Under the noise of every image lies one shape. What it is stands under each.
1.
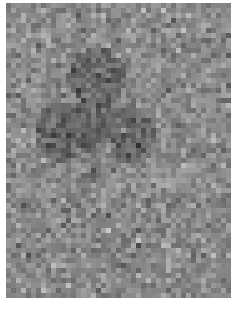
club
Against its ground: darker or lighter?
darker
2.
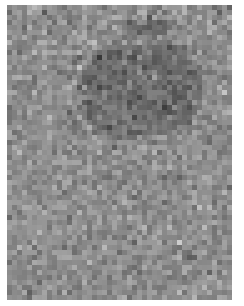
apple
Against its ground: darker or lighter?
darker
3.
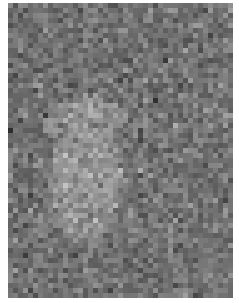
footprint
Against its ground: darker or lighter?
lighter
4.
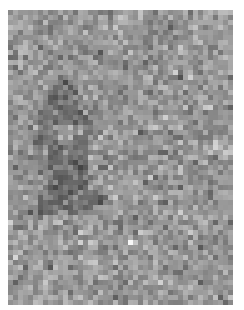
chess bishop
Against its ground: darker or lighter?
darker
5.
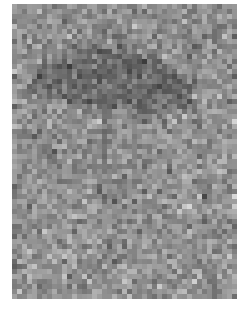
umbrella
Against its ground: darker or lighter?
darker
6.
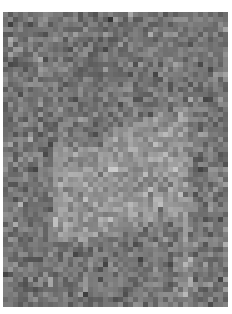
flag
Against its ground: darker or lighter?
lighter
